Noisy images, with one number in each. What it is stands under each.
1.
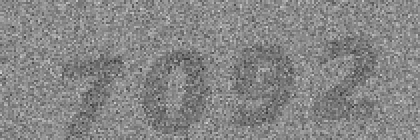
7092
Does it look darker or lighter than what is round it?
darker
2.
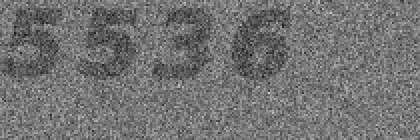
5536
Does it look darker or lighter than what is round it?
darker
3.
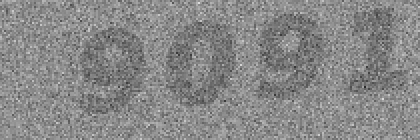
9091
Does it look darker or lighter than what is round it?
darker
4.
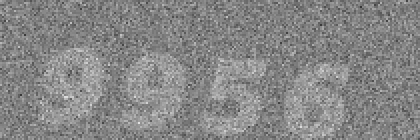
9956
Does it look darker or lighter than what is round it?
lighter
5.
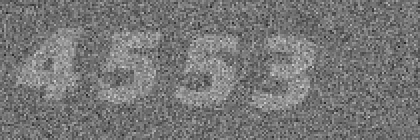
4553
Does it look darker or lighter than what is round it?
lighter
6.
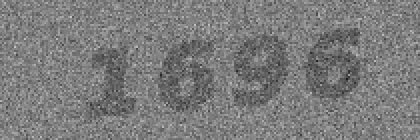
1696
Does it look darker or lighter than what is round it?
darker
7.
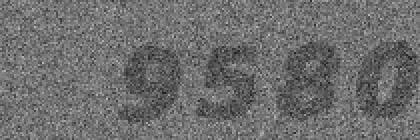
9580
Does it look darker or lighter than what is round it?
darker
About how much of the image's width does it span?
two thirds
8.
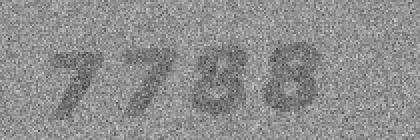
7788
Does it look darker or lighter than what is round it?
darker
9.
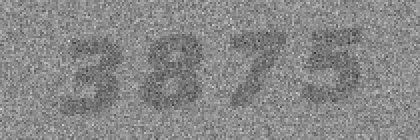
3875
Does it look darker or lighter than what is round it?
darker
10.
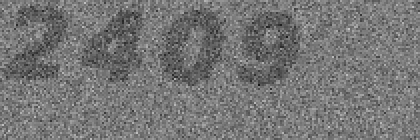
2409
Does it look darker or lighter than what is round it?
darker
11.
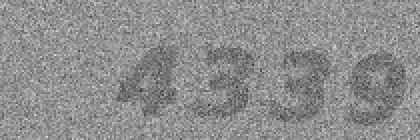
4339
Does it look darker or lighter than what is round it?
darker
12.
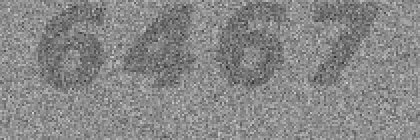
6467
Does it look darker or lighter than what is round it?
darker
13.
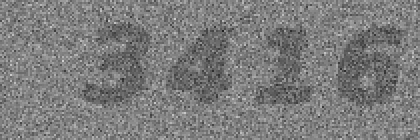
3416
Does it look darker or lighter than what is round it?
darker
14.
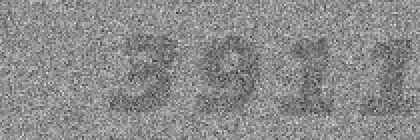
3911
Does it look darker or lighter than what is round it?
darker
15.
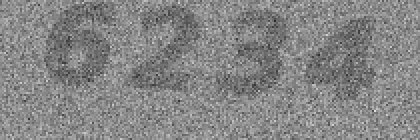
6234
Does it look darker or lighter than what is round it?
darker
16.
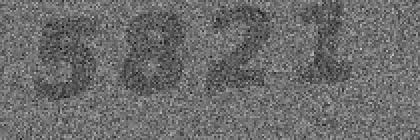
5821
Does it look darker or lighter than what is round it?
darker
